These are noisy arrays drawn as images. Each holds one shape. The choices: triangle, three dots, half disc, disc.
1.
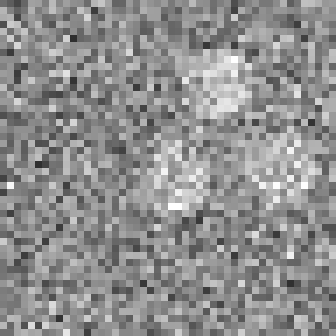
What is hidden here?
light three dots
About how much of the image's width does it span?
half
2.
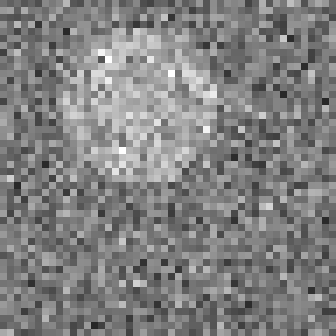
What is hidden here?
light disc
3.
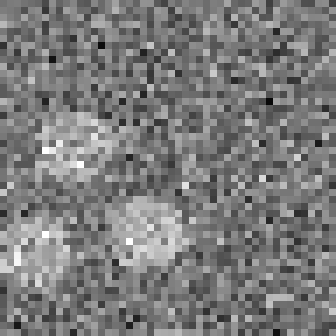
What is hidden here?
light three dots
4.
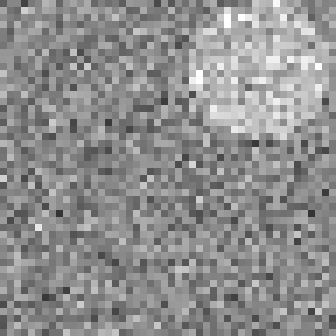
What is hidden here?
light disc, top right
